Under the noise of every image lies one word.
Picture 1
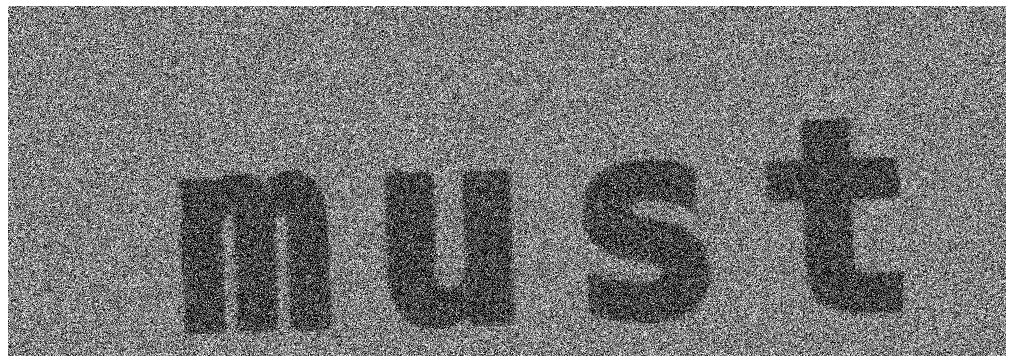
must
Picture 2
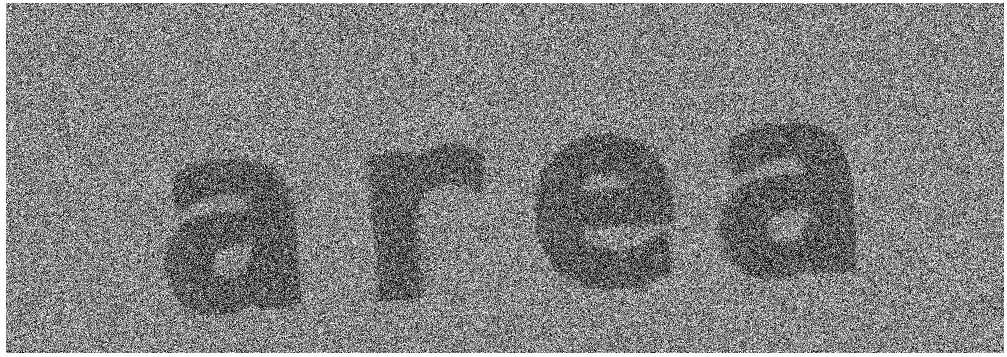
area
